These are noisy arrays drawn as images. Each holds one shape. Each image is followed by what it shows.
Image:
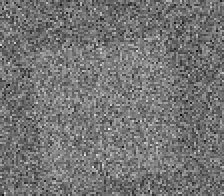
square
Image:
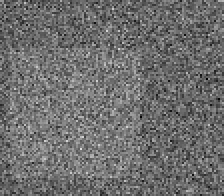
square
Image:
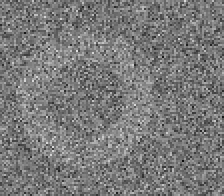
ring
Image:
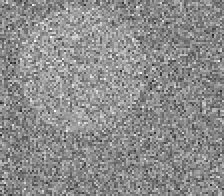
disc
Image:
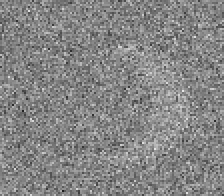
crescent
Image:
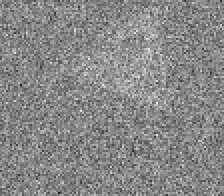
triangle
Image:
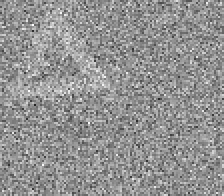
triangle frame
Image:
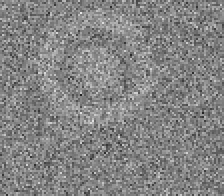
bullseye
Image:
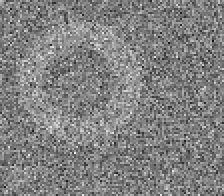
ring
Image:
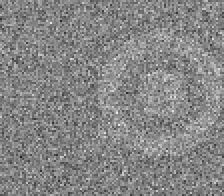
bullseye
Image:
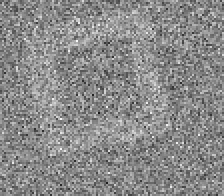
square frame
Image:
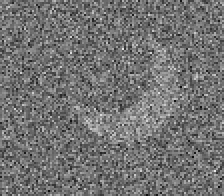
crescent
